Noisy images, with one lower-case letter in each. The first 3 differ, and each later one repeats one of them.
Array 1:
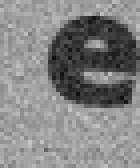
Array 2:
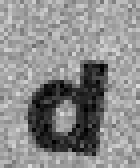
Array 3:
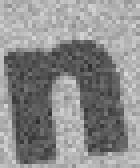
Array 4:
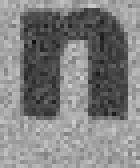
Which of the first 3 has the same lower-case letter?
3
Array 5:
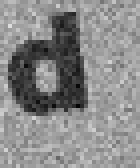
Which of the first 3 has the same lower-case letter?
2
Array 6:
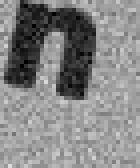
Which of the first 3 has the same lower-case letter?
3
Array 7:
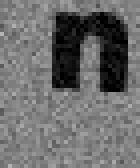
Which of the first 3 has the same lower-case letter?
3
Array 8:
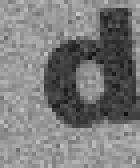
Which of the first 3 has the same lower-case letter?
2
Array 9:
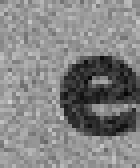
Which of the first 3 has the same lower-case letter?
1
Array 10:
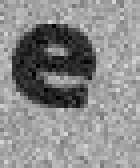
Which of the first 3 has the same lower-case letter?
1
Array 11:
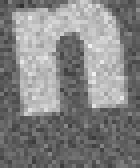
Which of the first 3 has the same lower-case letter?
3
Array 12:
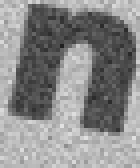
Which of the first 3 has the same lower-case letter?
3
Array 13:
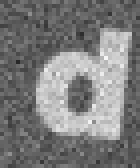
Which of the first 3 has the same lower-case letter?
2
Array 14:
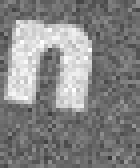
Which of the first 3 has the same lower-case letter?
3
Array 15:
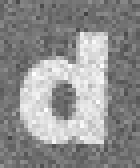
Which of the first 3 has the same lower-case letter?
2
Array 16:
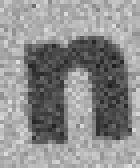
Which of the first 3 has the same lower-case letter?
3
